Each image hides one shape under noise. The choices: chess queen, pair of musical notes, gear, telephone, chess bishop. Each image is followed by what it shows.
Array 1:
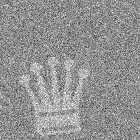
chess queen
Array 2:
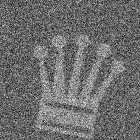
chess queen
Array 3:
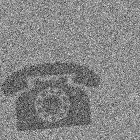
telephone
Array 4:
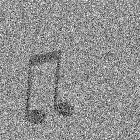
pair of musical notes
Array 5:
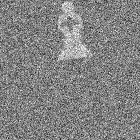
chess bishop
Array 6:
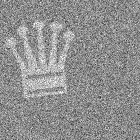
chess queen
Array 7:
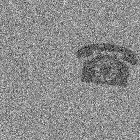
telephone
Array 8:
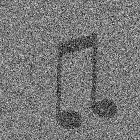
pair of musical notes
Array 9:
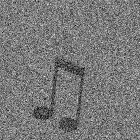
pair of musical notes
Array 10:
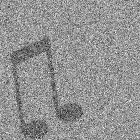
pair of musical notes
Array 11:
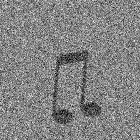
pair of musical notes
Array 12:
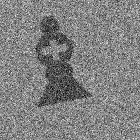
chess bishop
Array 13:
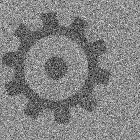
gear
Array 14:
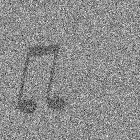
pair of musical notes
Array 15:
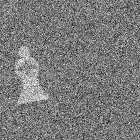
chess bishop
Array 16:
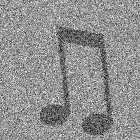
pair of musical notes
